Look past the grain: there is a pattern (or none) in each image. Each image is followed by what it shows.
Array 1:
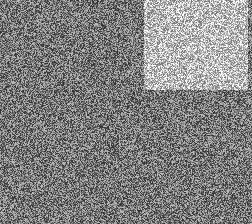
one block
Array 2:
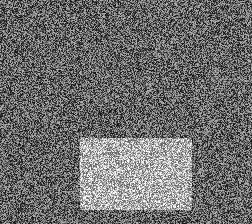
one block
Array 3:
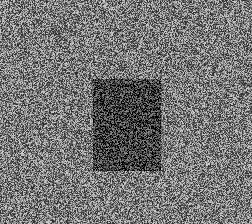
one block
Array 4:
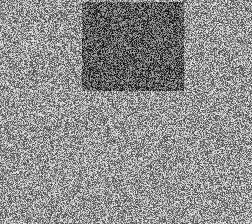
one block
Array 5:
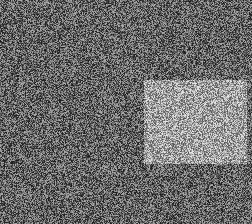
one block
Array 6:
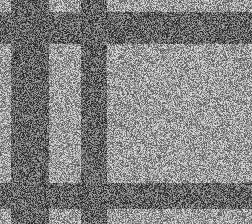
bands of rows crossing bands of columns
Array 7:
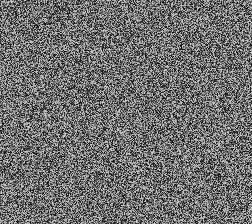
only noise
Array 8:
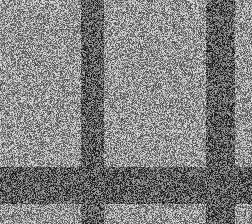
bands of rows crossing bands of columns
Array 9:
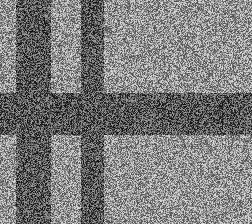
bands of rows crossing bands of columns
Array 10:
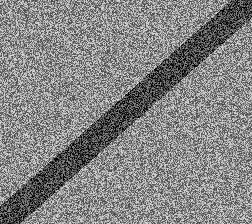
a diagonal band
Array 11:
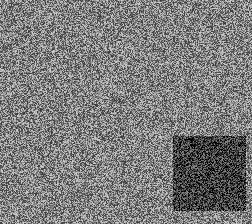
one block
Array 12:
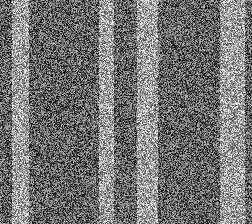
bands of columns
